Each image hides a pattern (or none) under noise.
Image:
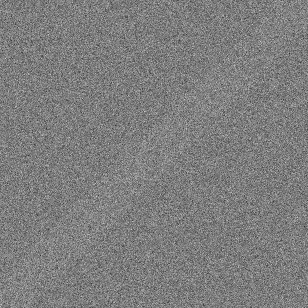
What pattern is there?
a diagonal band
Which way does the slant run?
bottom left to top right
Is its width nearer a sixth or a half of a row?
a sixth
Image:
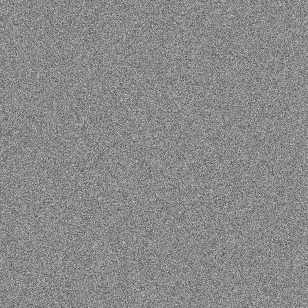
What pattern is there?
only noise
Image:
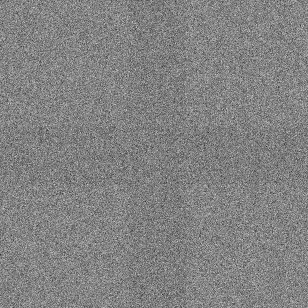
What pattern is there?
bands of rows crossing bands of columns
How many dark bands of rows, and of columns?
1 and 1
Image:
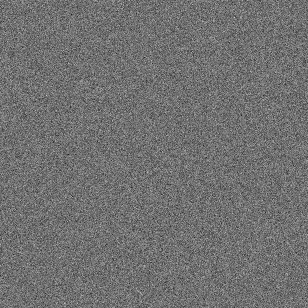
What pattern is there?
only noise
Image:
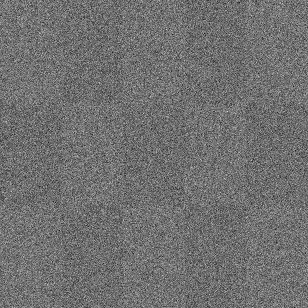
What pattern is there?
a checkerboard
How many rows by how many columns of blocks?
3 by 5
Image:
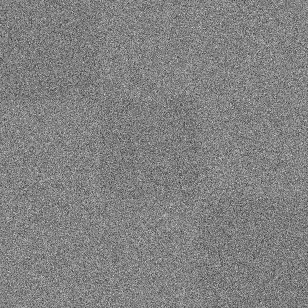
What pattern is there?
blocks along the diagonal
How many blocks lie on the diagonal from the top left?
3
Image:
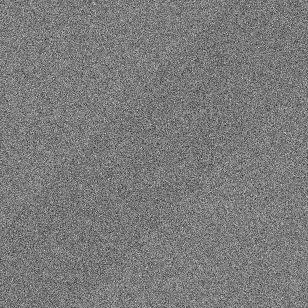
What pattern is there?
a diagonal band
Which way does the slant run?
bottom left to top right
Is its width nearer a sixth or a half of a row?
a half
